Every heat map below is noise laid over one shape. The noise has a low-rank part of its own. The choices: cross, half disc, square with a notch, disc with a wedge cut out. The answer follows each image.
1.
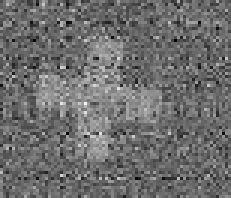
cross
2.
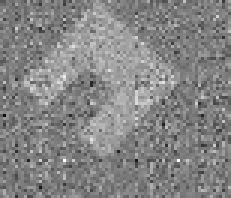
square with a notch
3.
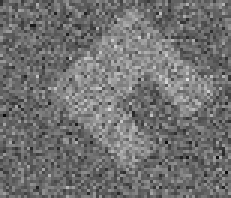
square with a notch
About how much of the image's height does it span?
nearly all
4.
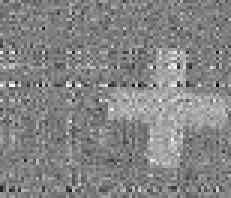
cross
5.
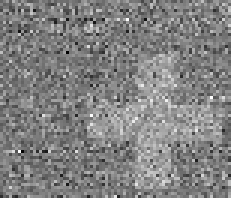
cross
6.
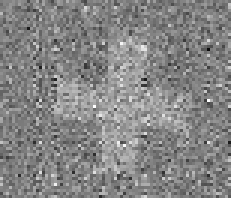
cross
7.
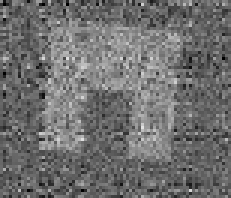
square with a notch
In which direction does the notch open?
down
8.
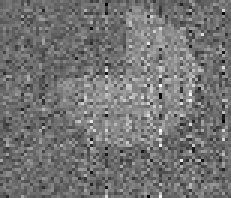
disc with a wedge cut out
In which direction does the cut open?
up and left
